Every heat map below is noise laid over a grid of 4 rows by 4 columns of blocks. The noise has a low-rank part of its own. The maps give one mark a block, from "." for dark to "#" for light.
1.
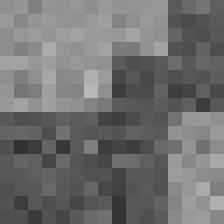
###.
##..
...#
...#
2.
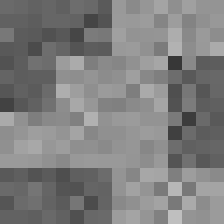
..##
.##.
###.
..##
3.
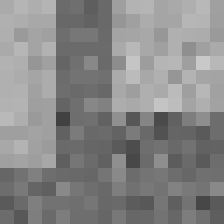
#.##
#.##
#...
....
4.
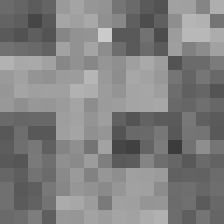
.#.#
###.
.#..
.##.
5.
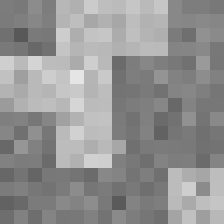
.##.
##..
.#..
...#
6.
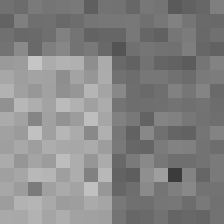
....
##..
##..
##..
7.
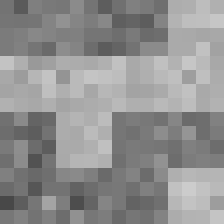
...#
####
.#..
...#
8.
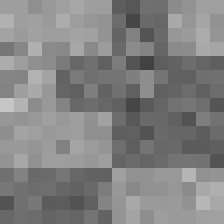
##.#
#...
##..
..##
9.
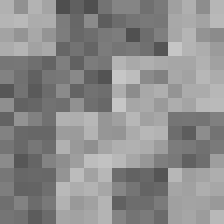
#..#
..##
.##.
.#.#
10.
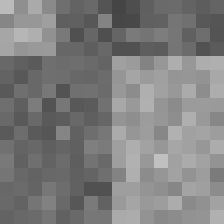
#...
..##
..##
..##
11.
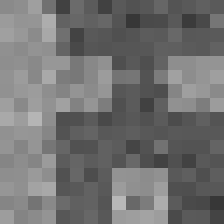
#...
##.#
#...
#.#.
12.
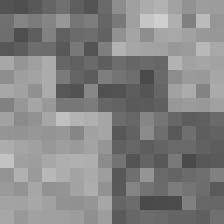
..##
#..#
##..
##..
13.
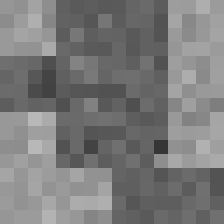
#..#
...#
#..#
##..
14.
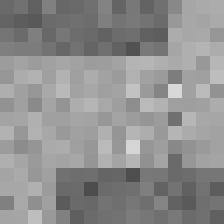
...#
####
####
#...
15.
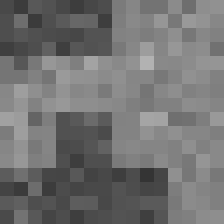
..##
####
#.##
...#
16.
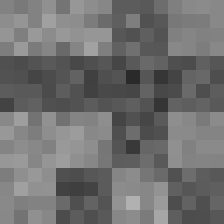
##.#
....
##.#
#.#.
